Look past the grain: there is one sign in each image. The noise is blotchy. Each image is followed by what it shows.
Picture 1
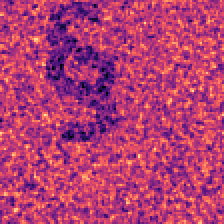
section sign
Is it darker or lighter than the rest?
darker
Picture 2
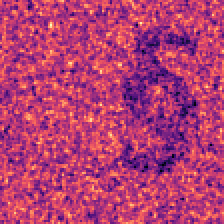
section sign
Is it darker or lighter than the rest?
darker
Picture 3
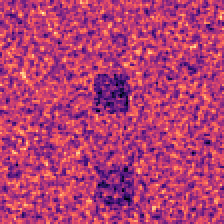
colon
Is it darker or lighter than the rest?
darker
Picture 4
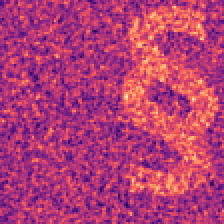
section sign
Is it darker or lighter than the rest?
lighter
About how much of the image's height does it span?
nearly all
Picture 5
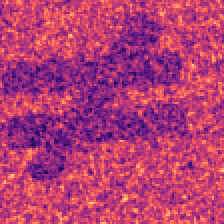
not-equal sign
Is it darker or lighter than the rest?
darker
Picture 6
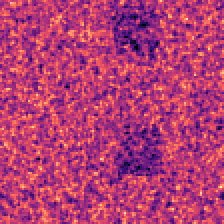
colon
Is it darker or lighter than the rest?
darker
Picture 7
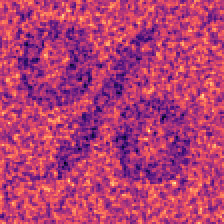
percent sign
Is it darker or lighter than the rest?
darker
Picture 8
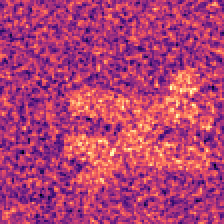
not-equal sign
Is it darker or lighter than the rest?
lighter
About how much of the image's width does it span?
two thirds
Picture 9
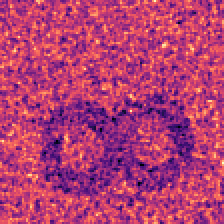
infinity sign
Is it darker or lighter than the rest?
darker
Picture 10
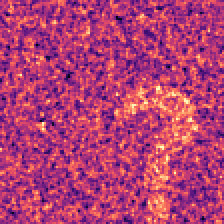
question mark
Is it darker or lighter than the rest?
lighter
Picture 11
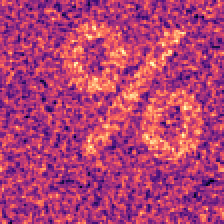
percent sign
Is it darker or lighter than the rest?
lighter
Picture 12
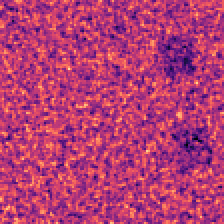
colon
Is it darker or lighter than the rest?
darker
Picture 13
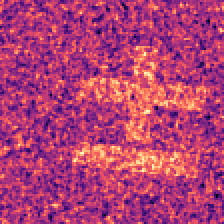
plus-minus sign
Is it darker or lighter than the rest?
lighter
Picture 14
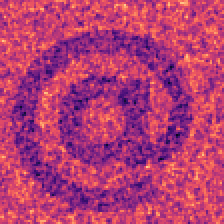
at sign
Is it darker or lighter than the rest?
darker
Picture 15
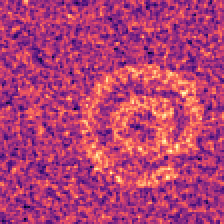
at sign
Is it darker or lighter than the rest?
lighter
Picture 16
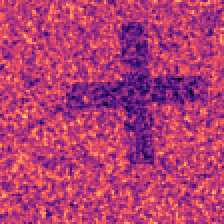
plus sign
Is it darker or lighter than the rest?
darker
